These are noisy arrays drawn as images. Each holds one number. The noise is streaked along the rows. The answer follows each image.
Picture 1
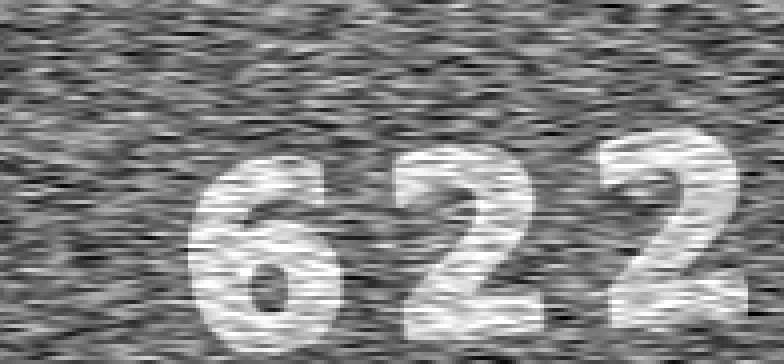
622
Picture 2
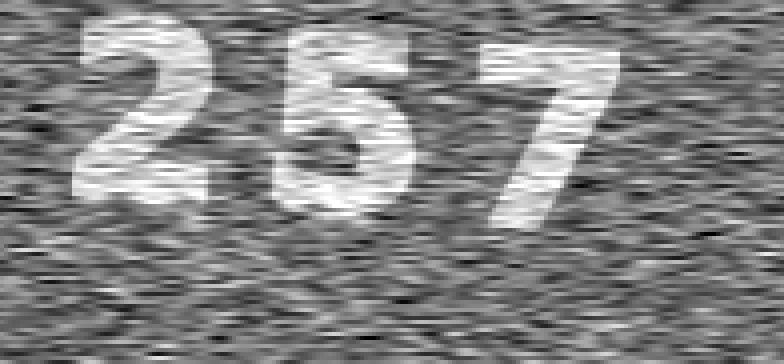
257
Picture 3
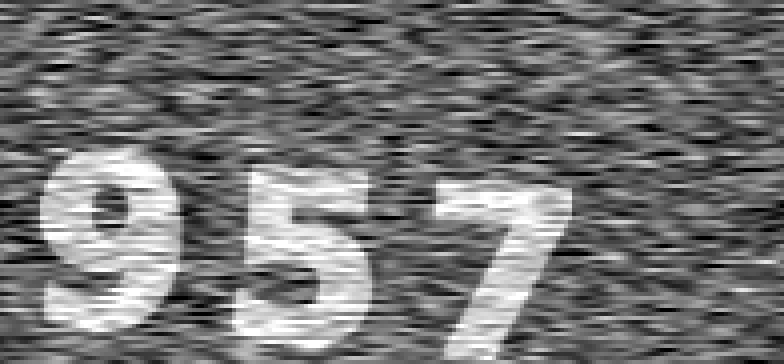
957
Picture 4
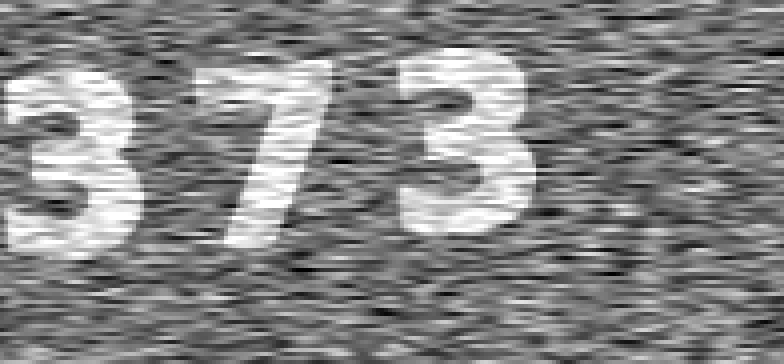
373
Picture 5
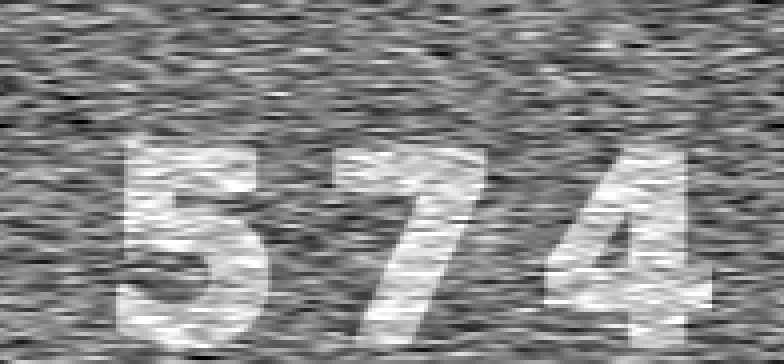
574
